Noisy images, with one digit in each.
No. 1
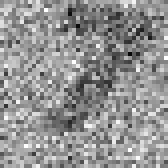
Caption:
dark 7
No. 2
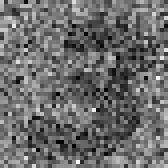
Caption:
dark 3
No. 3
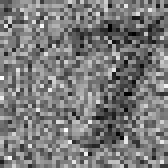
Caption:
dark 7
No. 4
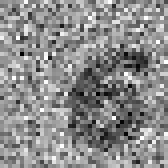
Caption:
dark 6
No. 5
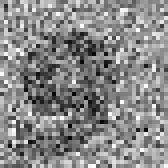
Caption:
dark 9
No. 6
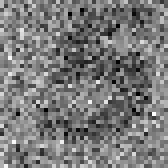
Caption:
dark 5
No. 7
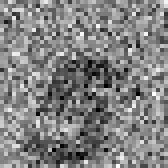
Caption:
dark 5
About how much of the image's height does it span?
two thirds
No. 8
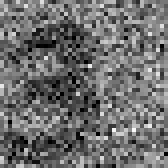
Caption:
dark 3
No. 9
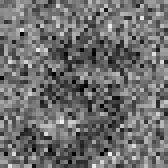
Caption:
dark 5
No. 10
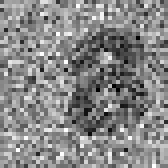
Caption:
dark 8
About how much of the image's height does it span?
two thirds
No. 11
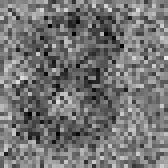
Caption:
dark 8
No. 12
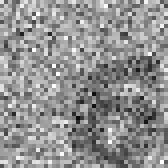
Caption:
dark 6
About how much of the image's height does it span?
two thirds
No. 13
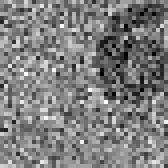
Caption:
dark 6
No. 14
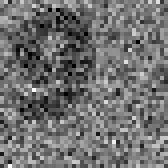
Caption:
dark 9
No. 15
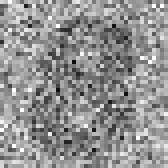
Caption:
dark 8
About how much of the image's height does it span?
nearly all
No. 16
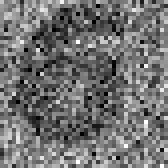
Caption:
dark 6
